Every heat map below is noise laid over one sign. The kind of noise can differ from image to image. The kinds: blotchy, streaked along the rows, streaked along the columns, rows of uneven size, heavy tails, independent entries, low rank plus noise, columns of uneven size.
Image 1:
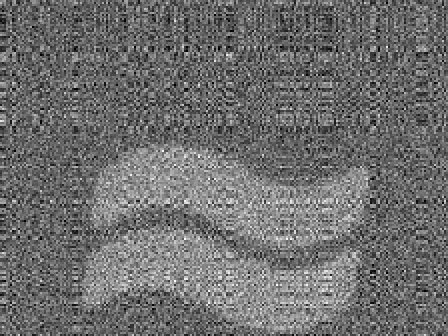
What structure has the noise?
low rank plus noise
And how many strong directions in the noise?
one
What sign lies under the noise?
approximately sign
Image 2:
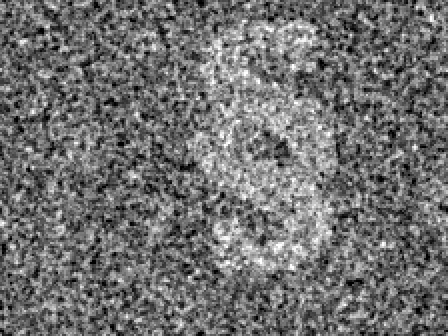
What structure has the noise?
blotchy
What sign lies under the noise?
section sign
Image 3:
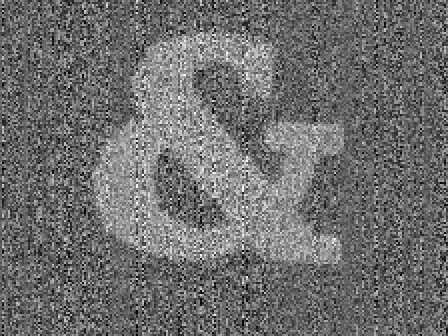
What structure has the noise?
columns of uneven size
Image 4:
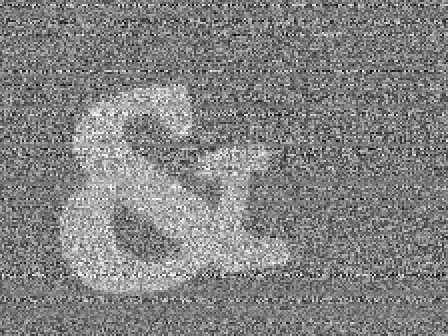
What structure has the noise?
rows of uneven size
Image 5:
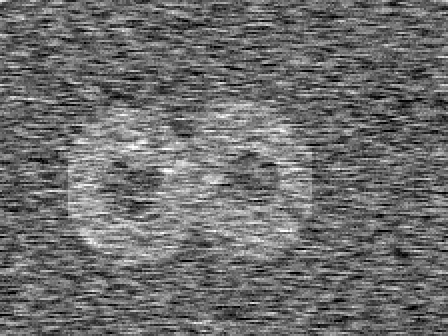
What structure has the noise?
streaked along the rows
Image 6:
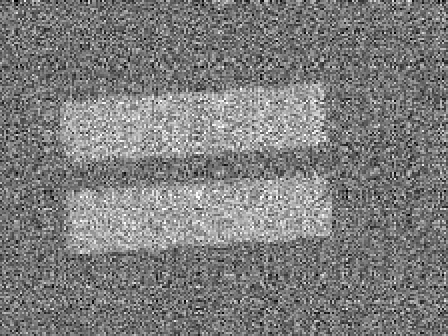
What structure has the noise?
low rank plus noise
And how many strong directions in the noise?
three or four
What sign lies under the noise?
equals sign
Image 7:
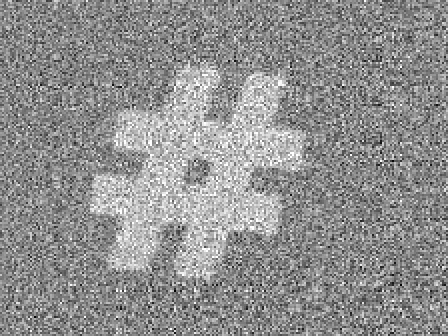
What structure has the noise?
low rank plus noise
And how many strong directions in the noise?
five to eight
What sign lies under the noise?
hash sign
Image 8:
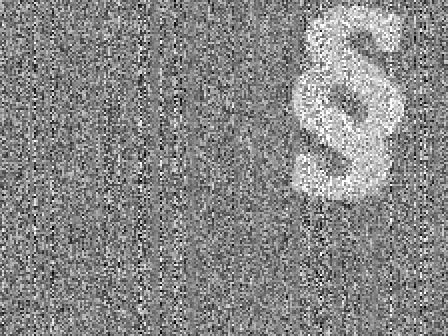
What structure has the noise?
columns of uneven size
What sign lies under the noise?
section sign
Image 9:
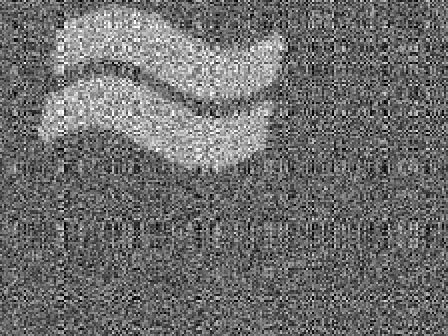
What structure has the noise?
low rank plus noise
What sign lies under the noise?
approximately sign
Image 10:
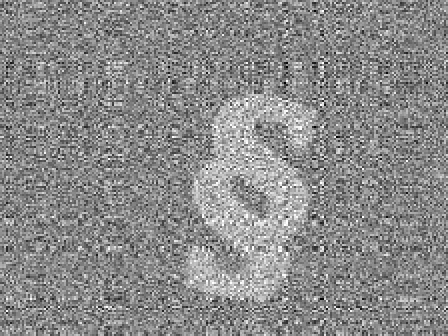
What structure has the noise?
low rank plus noise
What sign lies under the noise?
section sign
